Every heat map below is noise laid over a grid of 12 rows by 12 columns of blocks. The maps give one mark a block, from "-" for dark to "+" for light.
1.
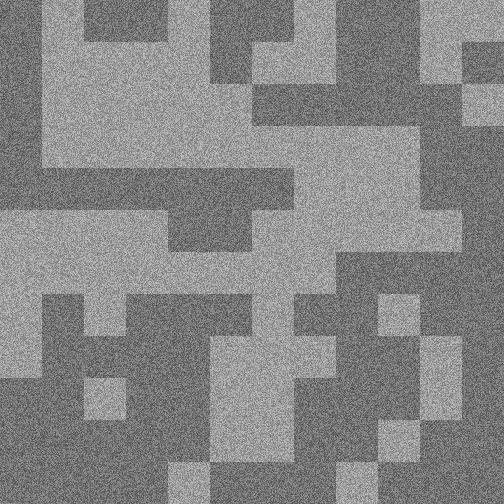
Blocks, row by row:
- + - - + - - + - - + +
- + + + + - + + - - + -
- + + + + + - - - - - +
- + + + + + + + + + - -
- - - - - - - + + + - -
+ + + + - - + + + + + -
+ + + + + + + + - - - -
+ - + - - - + - - + - -
+ - - - - + + + - - + -
- - + - - + + - - - + -
- - - - - + + - - + - -
- - - - + - - - + - - -
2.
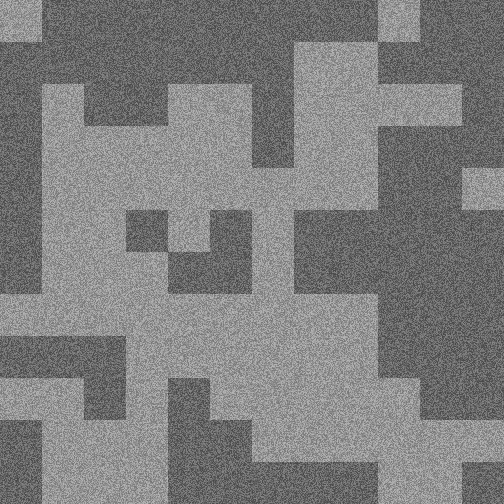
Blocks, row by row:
+ - - - - - - - - + - -
- - - - - - - + + - - -
- + - - + + - + + + + -
- + + + + + - + + - - -
- + + + + + + + + - - +
- + + - + - + - - - - -
- + + + - - + - - - - -
+ + + + + + + + + - - -
- - - + + + + + + - - -
+ + - + - + + + + + - -
- + + + - - + + + + + +
- + + + - - - - - + + -
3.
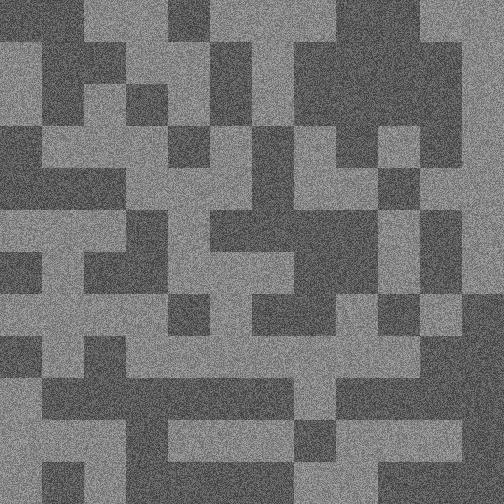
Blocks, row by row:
- - + + - + + + - - + +
+ - - + + - + - - - - +
+ - + - + - + - - - - +
- + + + - + - + - + - +
- - - + + + - + + - + +
+ + + - + - - - - + - +
- + - - + + + - - + - +
+ + + + - + - - + - + -
- + - + + + + + + + - -
+ - - - - - - + - - - -
+ + + - + + + - + + + -
+ - + - - - - + + - - -
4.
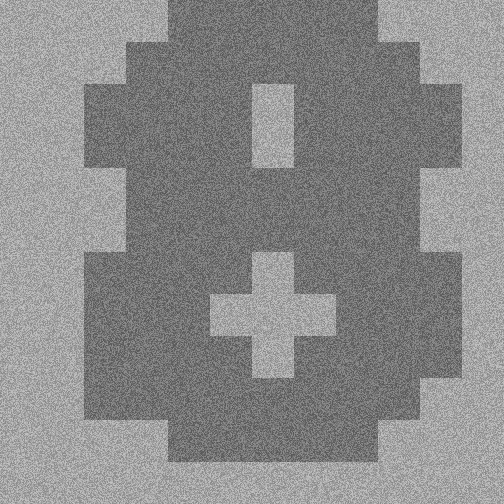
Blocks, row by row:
+ + + + - - - - - + + +
+ + + - - - - - - - + +
+ + - - - - + - - - - +
+ + - - - - + - - - - +
+ + + - - - - - - - + +
+ + + - - - - - - - + +
+ + - - - - + - - - - +
+ + - - - + + + - - - +
+ + - - - - + - - - - +
+ + - - - - - - - - + +
+ + + + - - - - - + + +
+ + + + + + + + + + + +
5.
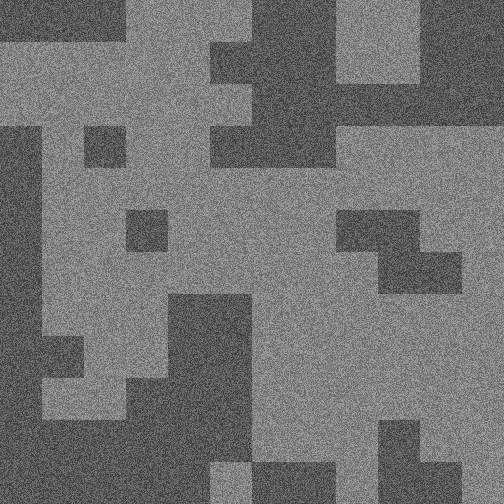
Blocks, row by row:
- - - + + + - - + + - -
+ + + + + - - - + + - -
+ + + + + + - - - - - -
- + - + + - - - + + + +
- + + + + + + + + + + +
- + + - + + + + - - + +
- + + + + + + + + - - +
- + + + - - + + + + + +
- - + + - - + + + + + +
- + + - - - + + + + + +
- - - - - - + + + - + +
- - - - - + - - + - - +
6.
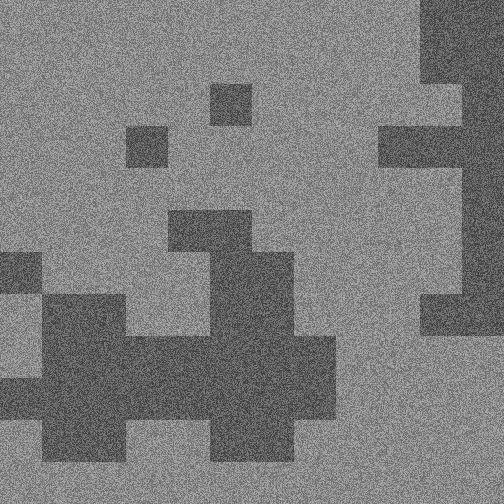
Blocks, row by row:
+ + + + + + + + + + - -
+ + + + + + + + + + - -
+ + + + + - + + + + + -
+ + + - + + + + + - - -
+ + + + + + + + + + + -
+ + + + - - + + + + + -
- + + + + - - + + + + -
+ - - + + - - + + + - -
+ - - - - - - - + + + +
- - - - - - - - + + + +
+ - - + + - - + + + + +
+ + + + + + + + + + + +
